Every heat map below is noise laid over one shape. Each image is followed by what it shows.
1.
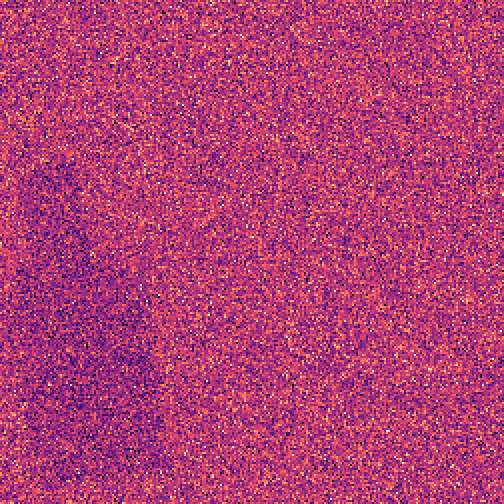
dark bottle
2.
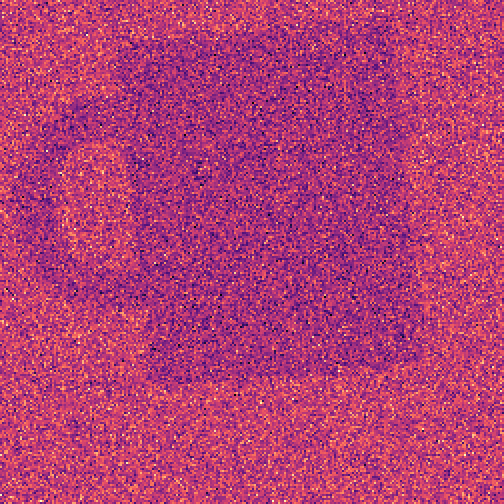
dark cup
